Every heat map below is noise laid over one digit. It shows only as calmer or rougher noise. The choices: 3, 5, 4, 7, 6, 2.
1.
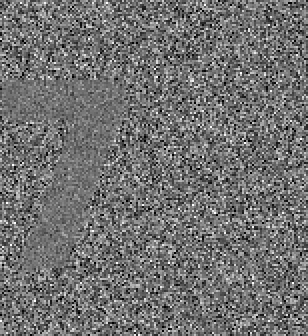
7
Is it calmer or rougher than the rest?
calmer
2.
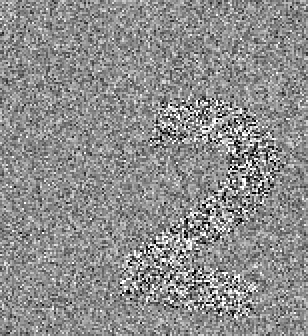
2
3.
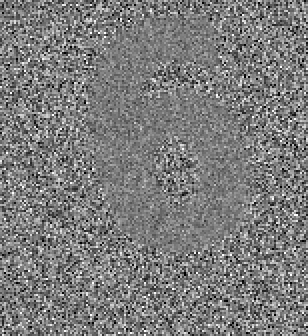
6
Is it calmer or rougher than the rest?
calmer
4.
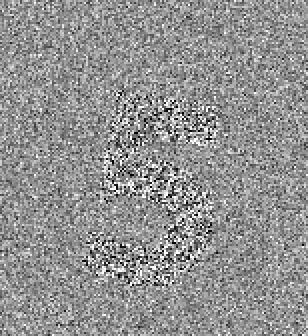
5
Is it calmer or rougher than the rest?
rougher
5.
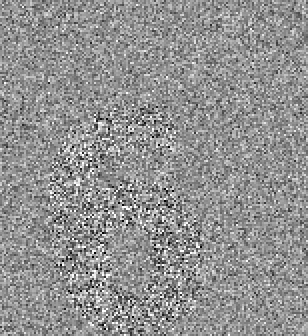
6
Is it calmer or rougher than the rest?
rougher
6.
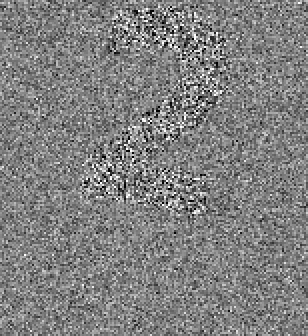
2
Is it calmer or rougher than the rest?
rougher
